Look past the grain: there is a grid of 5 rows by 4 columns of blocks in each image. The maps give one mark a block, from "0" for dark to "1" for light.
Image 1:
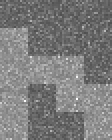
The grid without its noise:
0000
1000
1110
1011
1001
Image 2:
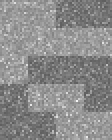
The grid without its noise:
1100
1111
1000
0110
0011
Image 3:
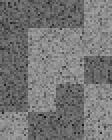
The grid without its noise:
0001
0111
0110
0101
1001
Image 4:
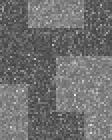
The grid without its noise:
0110
0000
0011
1011
1001
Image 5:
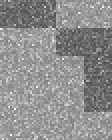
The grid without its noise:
0011
1100
1110
1110
1111
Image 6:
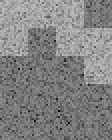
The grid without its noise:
1110
1011
0001
0000
0000
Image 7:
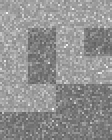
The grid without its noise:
1111
1010
1011
1100
0000
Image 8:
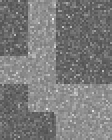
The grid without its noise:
0100
0100
1100
0111
0011
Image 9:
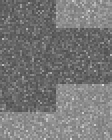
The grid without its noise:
0011
0000
0000
0011
1111
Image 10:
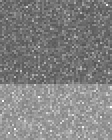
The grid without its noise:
0000
0000
0000
1111
1111
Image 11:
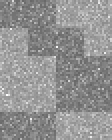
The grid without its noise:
0011
1001
1100
1100
0011
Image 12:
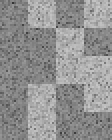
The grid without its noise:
0101
0010
0011
0101
0100
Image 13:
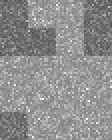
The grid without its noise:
0110
0010
1111
1111
0111
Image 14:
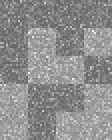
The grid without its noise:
0000
0101
0110
1001
1011
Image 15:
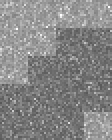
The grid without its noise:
1111
1100
1000
0000
0001
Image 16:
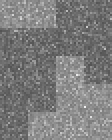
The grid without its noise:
1100
0000
0010
0011
0111
